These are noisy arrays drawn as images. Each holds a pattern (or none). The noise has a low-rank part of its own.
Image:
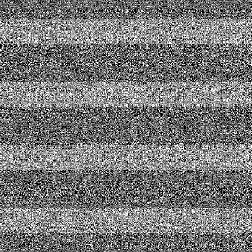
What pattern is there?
horizontal stripes
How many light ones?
4
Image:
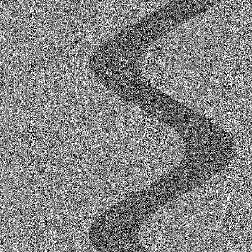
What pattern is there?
a wavy band
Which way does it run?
top to bottom
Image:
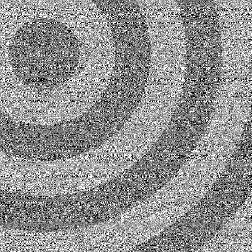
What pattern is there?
rings round one point
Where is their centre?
top left
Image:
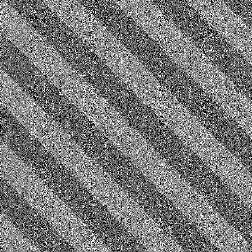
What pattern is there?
diagonal stripes
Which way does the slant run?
top left to bottom right
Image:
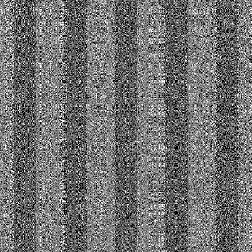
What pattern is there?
vertical stripes
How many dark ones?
5
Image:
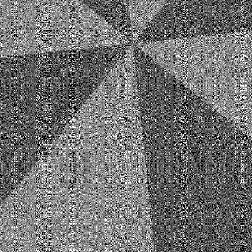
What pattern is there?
spokes from one point
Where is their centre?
top middle
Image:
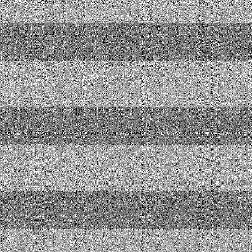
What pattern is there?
horizontal stripes
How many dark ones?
3
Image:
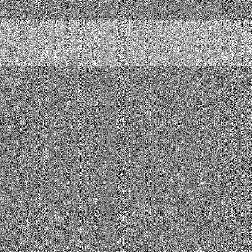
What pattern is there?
one horizontal stripe
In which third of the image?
top
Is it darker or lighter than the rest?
lighter
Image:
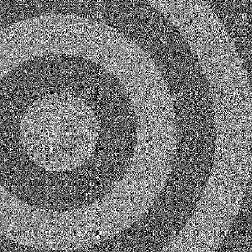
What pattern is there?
rings round one point
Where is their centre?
middle left
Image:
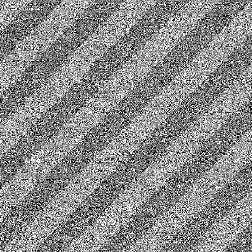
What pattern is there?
diagonal stripes
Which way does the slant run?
bottom left to top right
